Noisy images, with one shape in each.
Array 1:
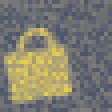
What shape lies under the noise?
cup
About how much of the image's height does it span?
two thirds
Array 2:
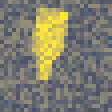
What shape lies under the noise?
bottle
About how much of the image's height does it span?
two thirds
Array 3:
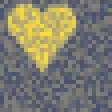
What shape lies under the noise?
heart
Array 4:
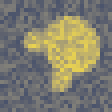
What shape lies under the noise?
bear's head
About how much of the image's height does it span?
two thirds
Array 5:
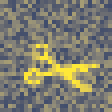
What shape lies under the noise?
pair of scissors
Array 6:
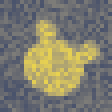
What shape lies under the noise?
bear's head
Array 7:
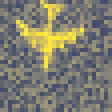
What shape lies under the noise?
airplane
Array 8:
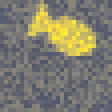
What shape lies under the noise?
fish
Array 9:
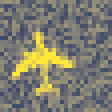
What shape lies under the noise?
airplane
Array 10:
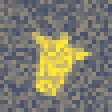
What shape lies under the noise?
bell
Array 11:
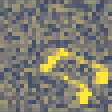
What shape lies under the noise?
pair of musical notes
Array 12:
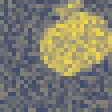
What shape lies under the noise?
apple
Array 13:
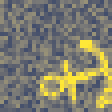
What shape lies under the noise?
anchor
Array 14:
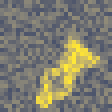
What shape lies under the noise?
chess bishop
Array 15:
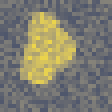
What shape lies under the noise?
cloud
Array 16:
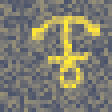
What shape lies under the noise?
anchor
